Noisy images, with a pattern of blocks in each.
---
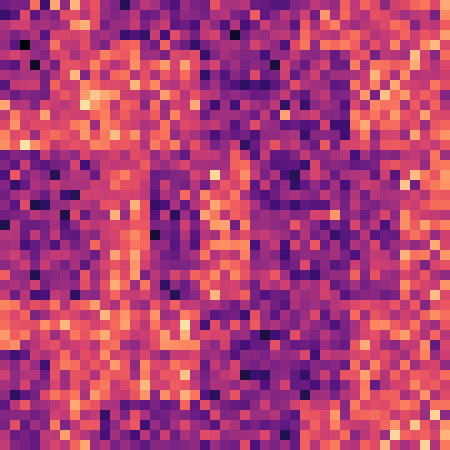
top and bottom mirror each other
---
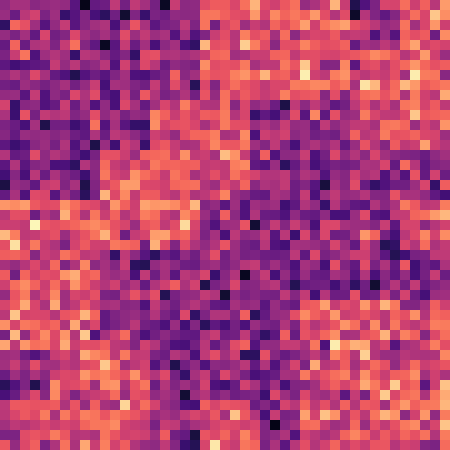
mirrored about the diagonal from the top left
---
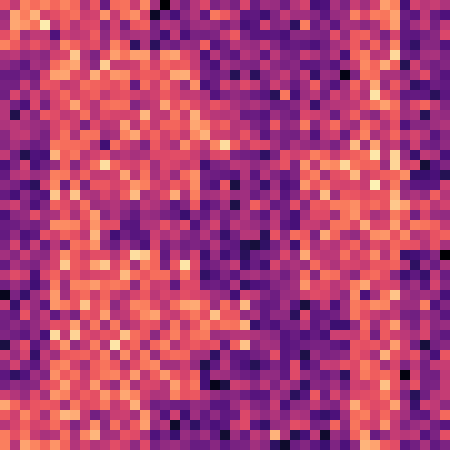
top and bottom mirror each other
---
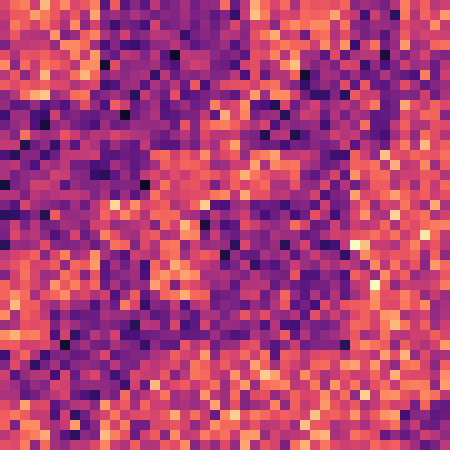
mirrored about the diagonal from the top left
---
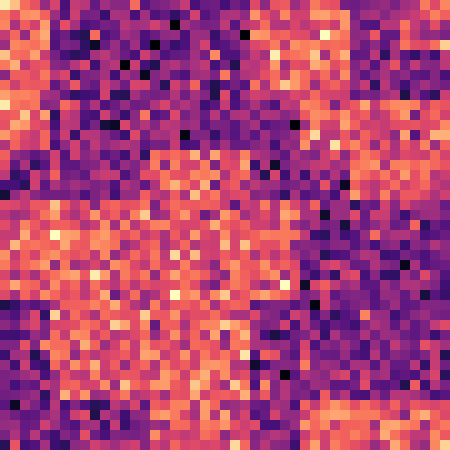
mirrored about the diagonal from the bottom left
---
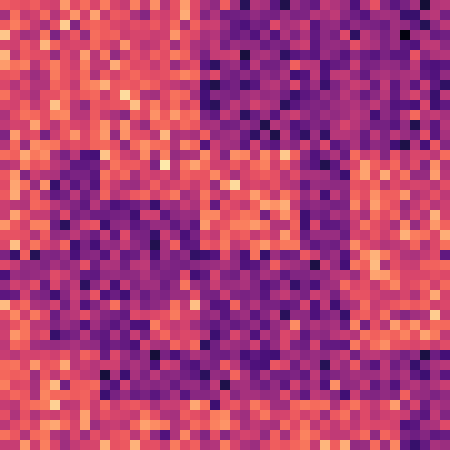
no symmetry
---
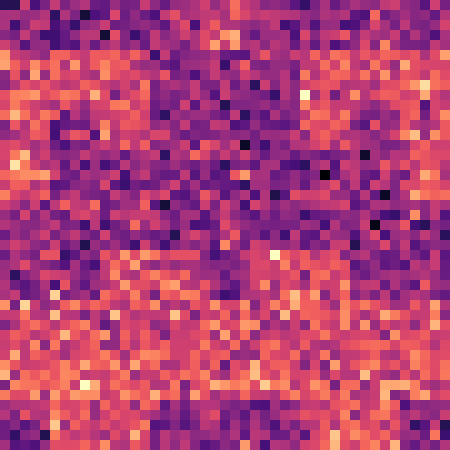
left and right mirror each other
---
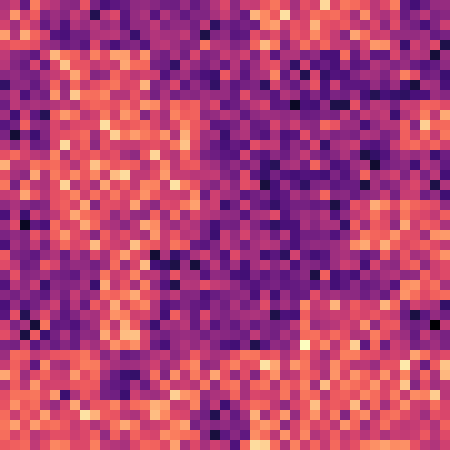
no symmetry
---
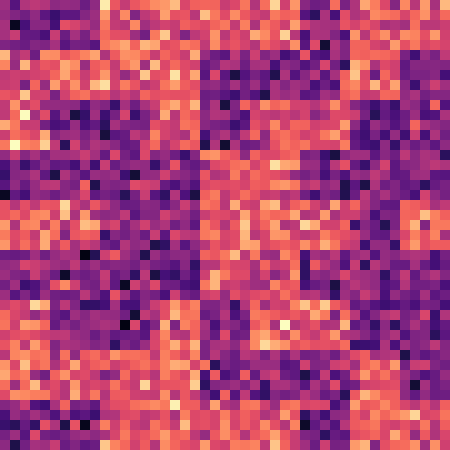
top and bottom mirror each other
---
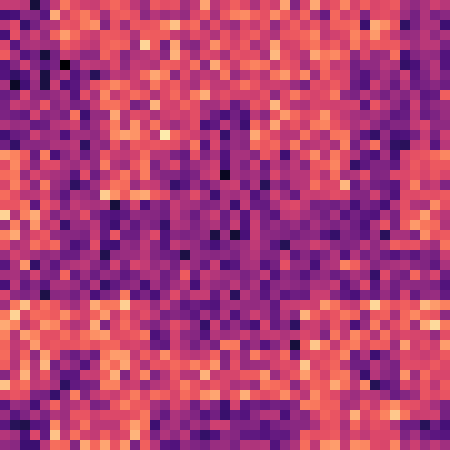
left and right mirror each other
